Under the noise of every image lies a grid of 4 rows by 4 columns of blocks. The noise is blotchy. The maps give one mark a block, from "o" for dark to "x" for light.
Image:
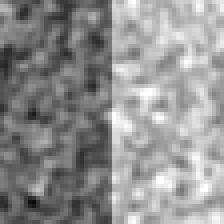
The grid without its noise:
ooxx
ooxx
ooxx
ooxx
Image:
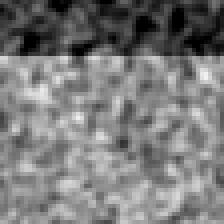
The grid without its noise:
oooo
xxxx
xxxx
xxxx
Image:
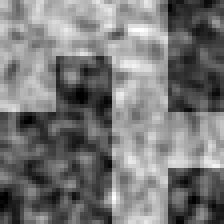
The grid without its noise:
xxxo
xoxo
ooxx
ooxo
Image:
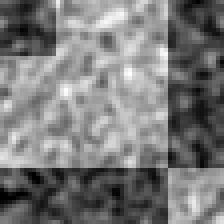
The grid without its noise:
oxxo
xxxo
xxxo
ooox
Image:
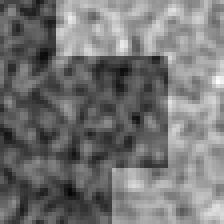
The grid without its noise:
oxxx
ooox
ooox
ooxx
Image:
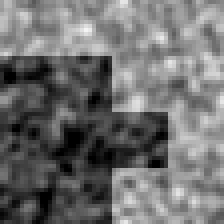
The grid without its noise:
xxxx
ooxx
ooox
ooxx
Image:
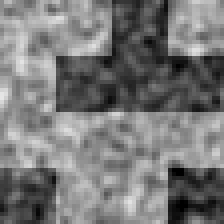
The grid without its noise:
xxox
xooo
xxxx
oxxo
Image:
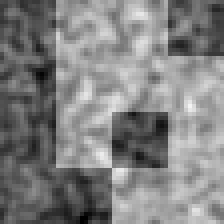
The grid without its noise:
oxxo
oxxx
oxox
ooxx
